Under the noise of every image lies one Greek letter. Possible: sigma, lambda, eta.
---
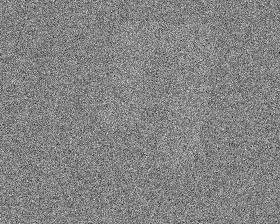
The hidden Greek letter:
eta
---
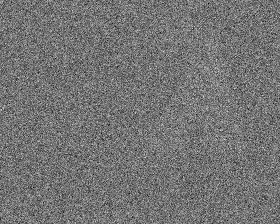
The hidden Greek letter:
lambda
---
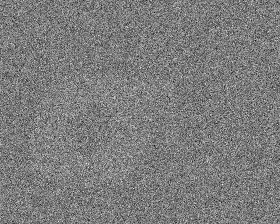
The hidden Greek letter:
sigma
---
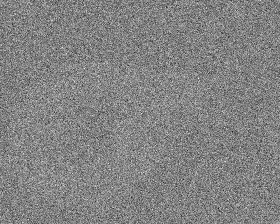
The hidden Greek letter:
sigma
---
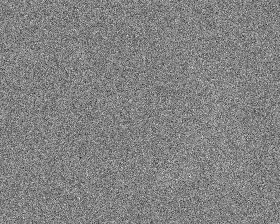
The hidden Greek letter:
lambda
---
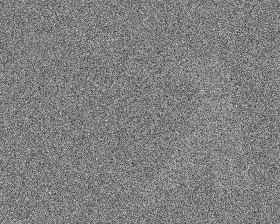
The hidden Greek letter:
lambda
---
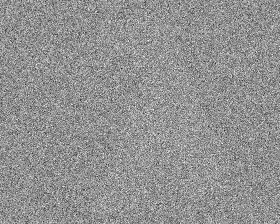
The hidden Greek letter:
lambda
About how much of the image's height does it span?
nearly all
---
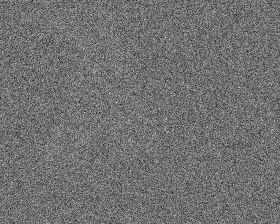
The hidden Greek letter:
lambda
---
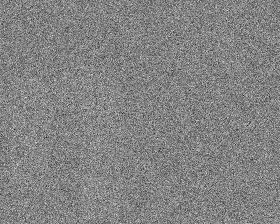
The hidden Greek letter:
eta
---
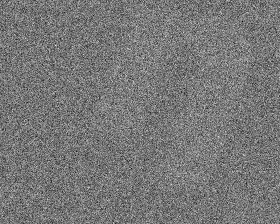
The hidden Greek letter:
eta
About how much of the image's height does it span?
nearly all
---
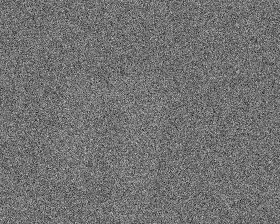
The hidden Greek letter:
eta
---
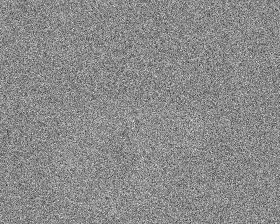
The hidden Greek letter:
sigma
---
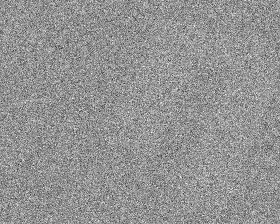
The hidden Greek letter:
eta
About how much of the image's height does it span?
nearly all
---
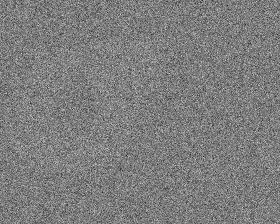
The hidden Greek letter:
sigma
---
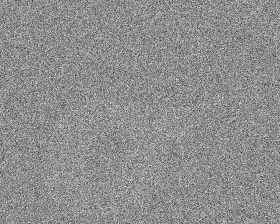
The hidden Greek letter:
sigma
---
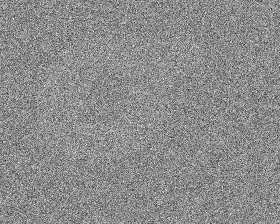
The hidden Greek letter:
sigma
